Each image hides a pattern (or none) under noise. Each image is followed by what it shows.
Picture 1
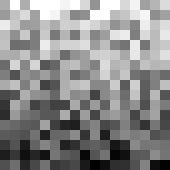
a smooth slope
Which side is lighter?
top
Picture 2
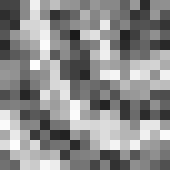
rings round one point
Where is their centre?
top right
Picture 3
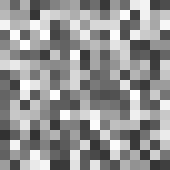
only noise
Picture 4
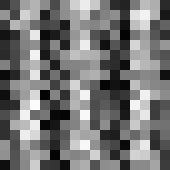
vertical stripes
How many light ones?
3
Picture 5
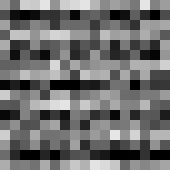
horizontal stripes
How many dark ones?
5
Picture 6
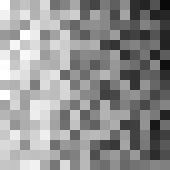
a smooth slope
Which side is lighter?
left
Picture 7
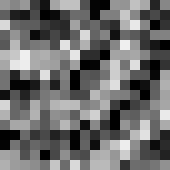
rings round one point
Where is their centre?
top left
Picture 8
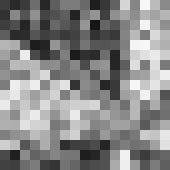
spokes from one point
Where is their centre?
bottom right
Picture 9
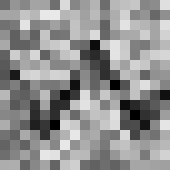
a wavy band
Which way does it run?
left to right
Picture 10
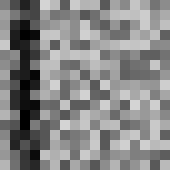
one vertical stripe
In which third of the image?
left
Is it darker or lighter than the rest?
darker
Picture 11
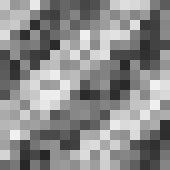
diagonal stripes
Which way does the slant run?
bottom left to top right
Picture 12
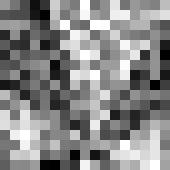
spokes from one point
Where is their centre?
bottom middle
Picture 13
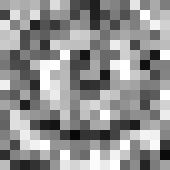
rings round one point
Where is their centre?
centre
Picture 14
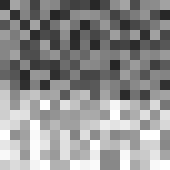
a sharp edge
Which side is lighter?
bottom
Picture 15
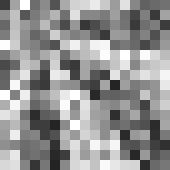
spokes from one point
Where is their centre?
top left
